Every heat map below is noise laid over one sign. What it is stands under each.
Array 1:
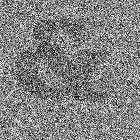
dark ampersand
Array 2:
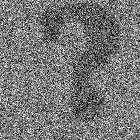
dark question mark
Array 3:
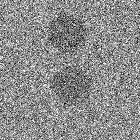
dark colon
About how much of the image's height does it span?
two thirds
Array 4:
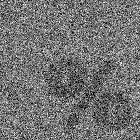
dark percent sign
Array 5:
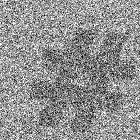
dark hash sign
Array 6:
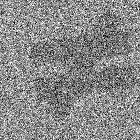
dark not-equal sign
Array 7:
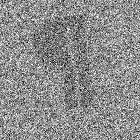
dark pilcrow
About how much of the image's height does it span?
two thirds
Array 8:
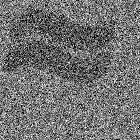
dark approximately sign
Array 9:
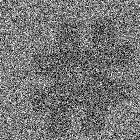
dark hash sign
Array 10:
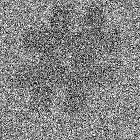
dark hash sign
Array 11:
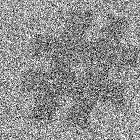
dark hash sign
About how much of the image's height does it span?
nearly all
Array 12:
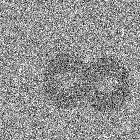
dark infinity sign
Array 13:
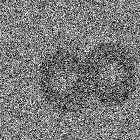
dark infinity sign
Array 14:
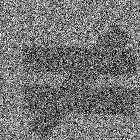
dark not-equal sign
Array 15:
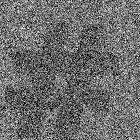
dark hash sign
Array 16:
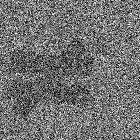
dark not-equal sign
